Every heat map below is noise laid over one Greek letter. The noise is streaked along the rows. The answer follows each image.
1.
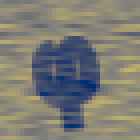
phi
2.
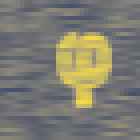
phi
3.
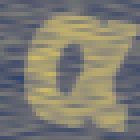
alpha
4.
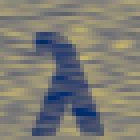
lambda
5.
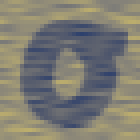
sigma
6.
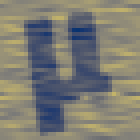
mu
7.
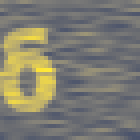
delta
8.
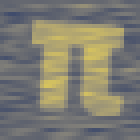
pi
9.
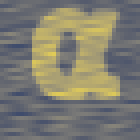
alpha
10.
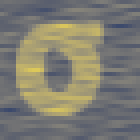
sigma
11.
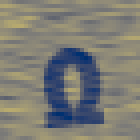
omega
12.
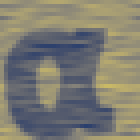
alpha
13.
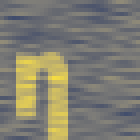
eta
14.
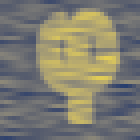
phi
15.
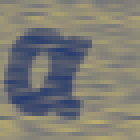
alpha
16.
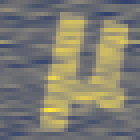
mu
